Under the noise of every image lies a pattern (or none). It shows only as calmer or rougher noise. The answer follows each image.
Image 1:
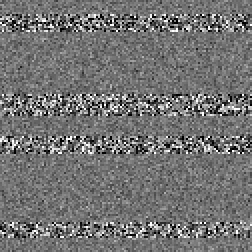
bands of rows
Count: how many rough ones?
4
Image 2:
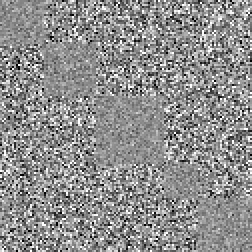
blocks along the diagonal
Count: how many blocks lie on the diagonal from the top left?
5
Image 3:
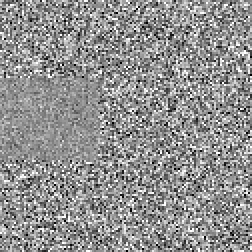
one block
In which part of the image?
middle left
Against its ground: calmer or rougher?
calmer
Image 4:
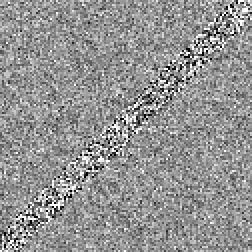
a diagonal band
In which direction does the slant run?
bottom left to top right
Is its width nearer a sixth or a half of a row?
a sixth
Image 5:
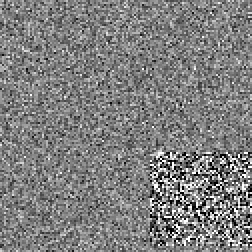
one block
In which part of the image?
bottom right
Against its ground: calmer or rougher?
rougher
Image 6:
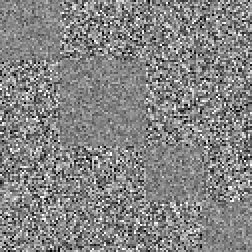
blocks along the diagonal
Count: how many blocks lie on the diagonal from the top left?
4
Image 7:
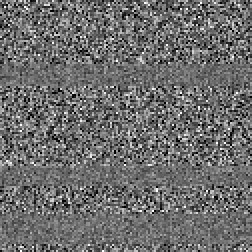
bands of rows
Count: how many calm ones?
3
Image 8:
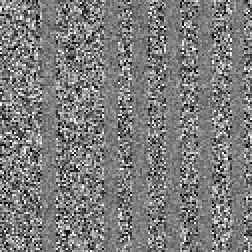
bands of columns
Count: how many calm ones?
6
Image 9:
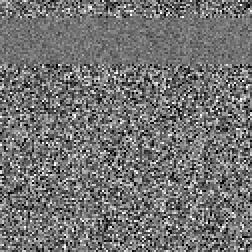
one band of rows
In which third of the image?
top
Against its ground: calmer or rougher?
calmer
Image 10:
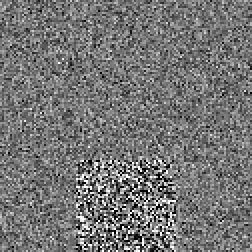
one block
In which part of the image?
bottom middle
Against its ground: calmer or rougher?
rougher
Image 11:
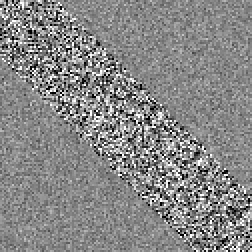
a diagonal band
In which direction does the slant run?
top left to bottom right
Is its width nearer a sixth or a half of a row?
a half
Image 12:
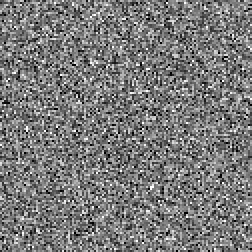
only noise
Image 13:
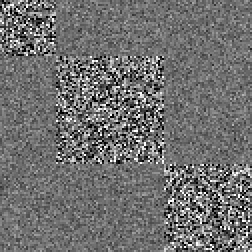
blocks along the diagonal
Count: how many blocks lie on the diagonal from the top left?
3
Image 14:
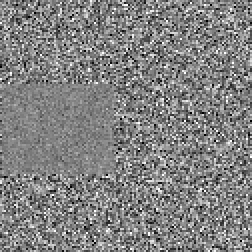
one block
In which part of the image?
middle left
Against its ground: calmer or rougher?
calmer
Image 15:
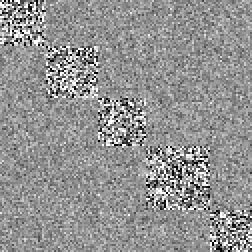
blocks along the diagonal
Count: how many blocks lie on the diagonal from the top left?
5
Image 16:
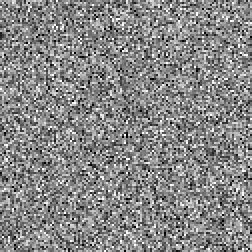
only noise
